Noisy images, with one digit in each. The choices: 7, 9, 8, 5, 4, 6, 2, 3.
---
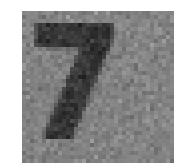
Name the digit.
7
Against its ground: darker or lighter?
darker
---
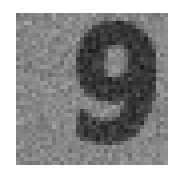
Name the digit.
9
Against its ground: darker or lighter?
darker
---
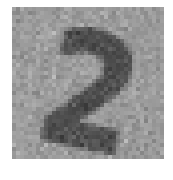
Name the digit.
2
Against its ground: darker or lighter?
darker
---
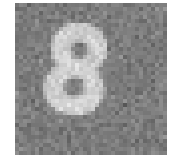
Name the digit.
8
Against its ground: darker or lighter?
lighter
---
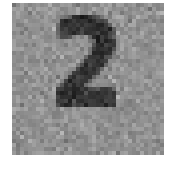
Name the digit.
2
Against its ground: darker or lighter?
darker
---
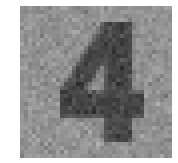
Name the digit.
4
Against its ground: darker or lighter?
darker
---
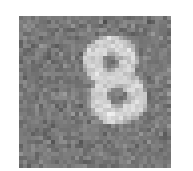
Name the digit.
8
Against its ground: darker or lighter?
lighter
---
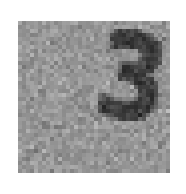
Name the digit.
3
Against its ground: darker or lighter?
darker
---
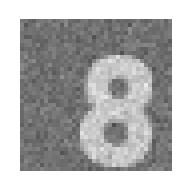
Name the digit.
8
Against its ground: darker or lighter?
lighter
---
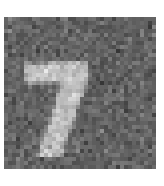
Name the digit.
7
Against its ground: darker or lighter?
lighter
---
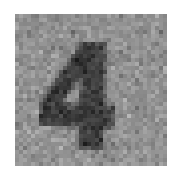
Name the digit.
4
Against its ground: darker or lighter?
darker
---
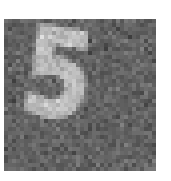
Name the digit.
5
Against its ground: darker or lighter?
lighter
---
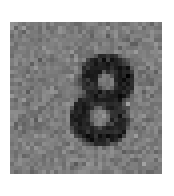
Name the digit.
8
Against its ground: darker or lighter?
darker
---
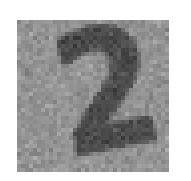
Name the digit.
2
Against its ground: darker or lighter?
darker
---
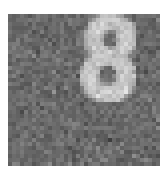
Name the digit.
8
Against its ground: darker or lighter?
lighter
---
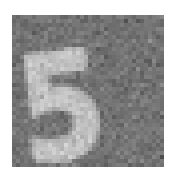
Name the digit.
5
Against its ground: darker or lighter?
lighter
